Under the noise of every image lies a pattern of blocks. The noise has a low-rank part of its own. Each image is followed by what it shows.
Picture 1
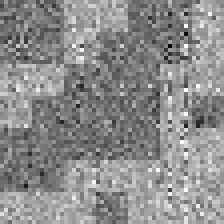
mirrored about the diagonal from the top left
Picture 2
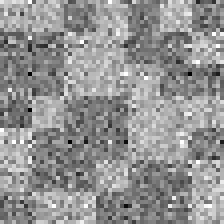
mirrored about the diagonal from the bottom left
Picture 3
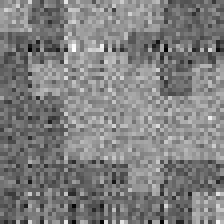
mirrored about the diagonal from the bottom left
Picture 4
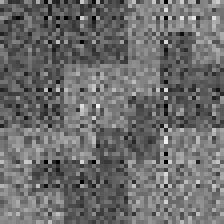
mirrored about the diagonal from the top left
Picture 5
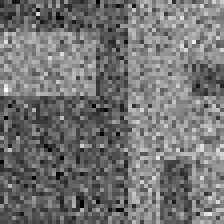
no symmetry
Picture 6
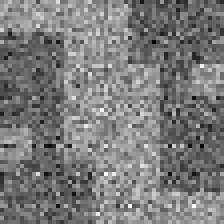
the same after a half turn
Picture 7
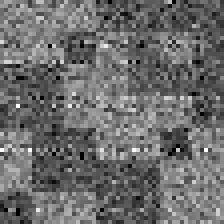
mirrored about the diagonal from the bottom left
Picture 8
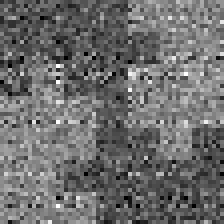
the same after a half turn
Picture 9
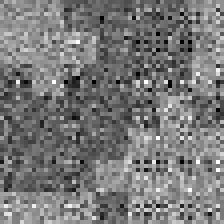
mirrored about the diagonal from the top left
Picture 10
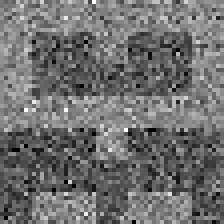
left and right mirror each other
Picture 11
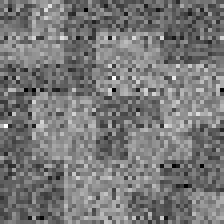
mirrored about the diagonal from the top left
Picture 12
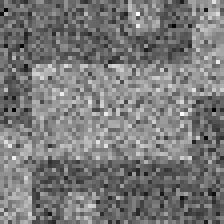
the same after a half turn
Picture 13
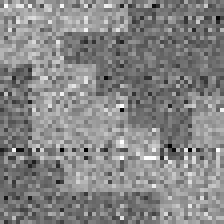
mirrored about the diagonal from the bottom left
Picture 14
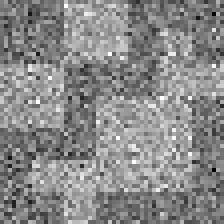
mirrored about the diagonal from the top left
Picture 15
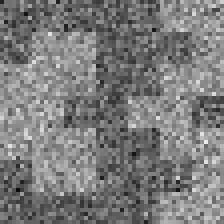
top and bottom mirror each other
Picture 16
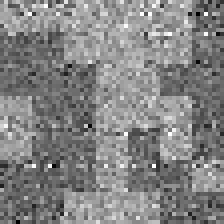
no symmetry
